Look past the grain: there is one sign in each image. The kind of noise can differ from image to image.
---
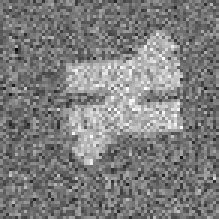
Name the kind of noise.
low rank plus noise
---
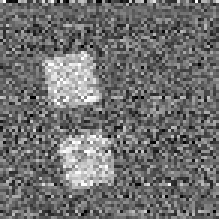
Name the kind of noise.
rows of uneven size
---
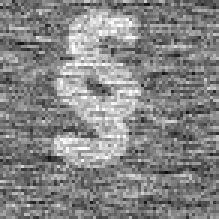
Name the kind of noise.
streaked along the rows
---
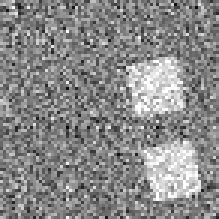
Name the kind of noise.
low rank plus noise
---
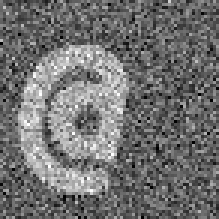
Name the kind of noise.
independent entries
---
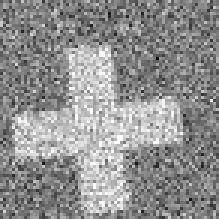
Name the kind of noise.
low rank plus noise
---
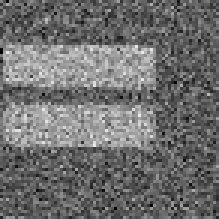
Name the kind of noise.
low rank plus noise
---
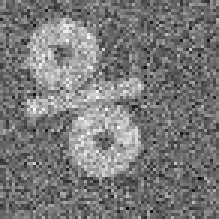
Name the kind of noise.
low rank plus noise
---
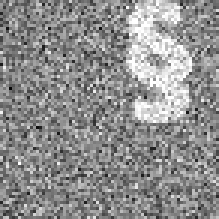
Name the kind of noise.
independent entries
